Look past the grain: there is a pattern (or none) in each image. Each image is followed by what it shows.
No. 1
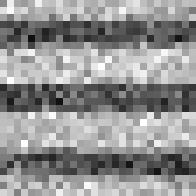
horizontal stripes
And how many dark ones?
3
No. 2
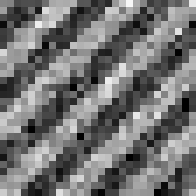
diagonal stripes
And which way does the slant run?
bottom left to top right
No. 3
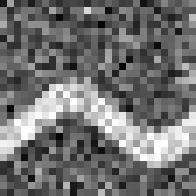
a wavy band
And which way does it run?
left to right
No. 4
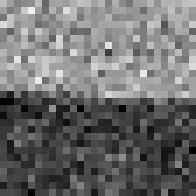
a sharp edge
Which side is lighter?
top
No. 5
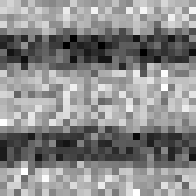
horizontal stripes
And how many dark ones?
2
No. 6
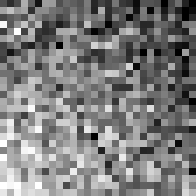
a smooth slope
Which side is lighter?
bottom left
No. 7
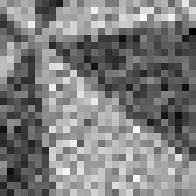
spokes from one point
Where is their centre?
top left
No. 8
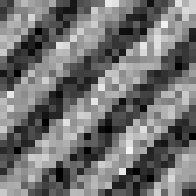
diagonal stripes
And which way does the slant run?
bottom left to top right
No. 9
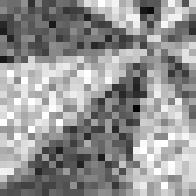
spokes from one point
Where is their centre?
top right
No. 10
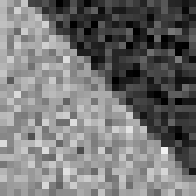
a sharp edge
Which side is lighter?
bottom left
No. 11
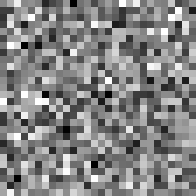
only noise
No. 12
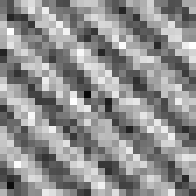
diagonal stripes
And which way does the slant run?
top left to bottom right
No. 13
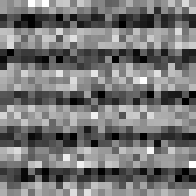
horizontal stripes
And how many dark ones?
5
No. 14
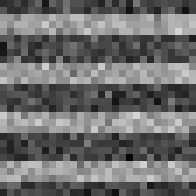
horizontal stripes
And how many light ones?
4
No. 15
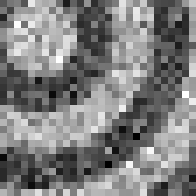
rings round one point
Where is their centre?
top left
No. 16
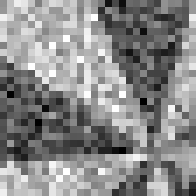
spokes from one point
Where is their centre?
bottom right
